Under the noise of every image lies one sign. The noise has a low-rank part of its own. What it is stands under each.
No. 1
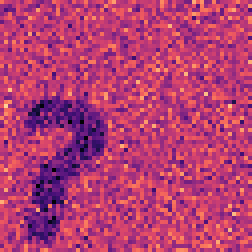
question mark
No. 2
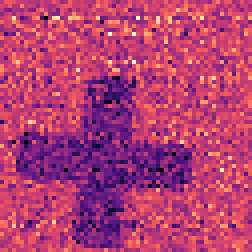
plus sign
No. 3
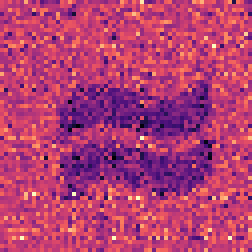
approximately sign
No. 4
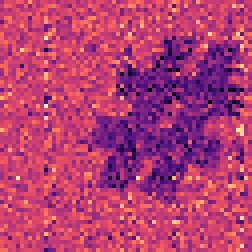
hash sign
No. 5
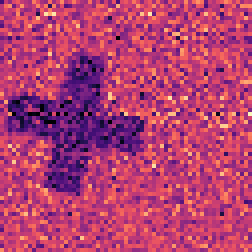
plus sign
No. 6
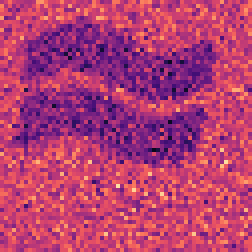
approximately sign
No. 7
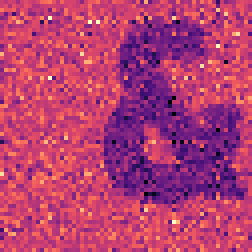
ampersand
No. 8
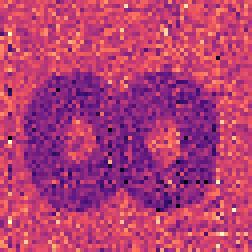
infinity sign
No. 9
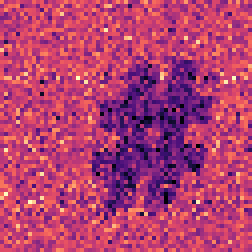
hash sign
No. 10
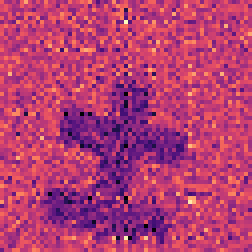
plus-minus sign
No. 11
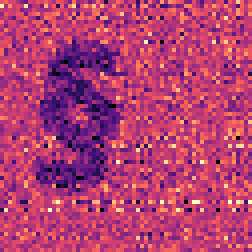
section sign
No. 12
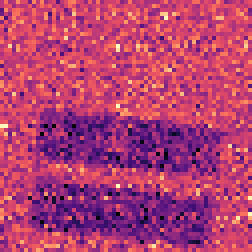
equals sign
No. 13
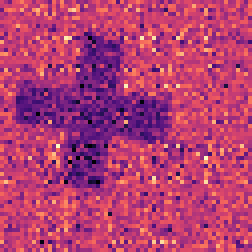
plus sign
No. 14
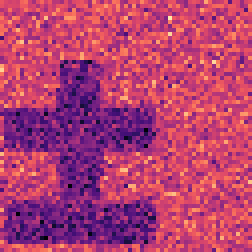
plus-minus sign
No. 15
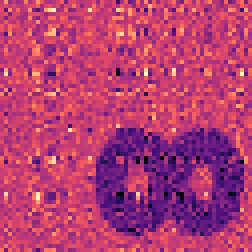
infinity sign
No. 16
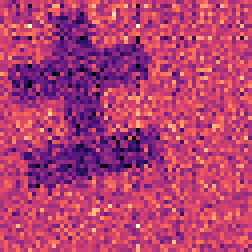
plus-minus sign
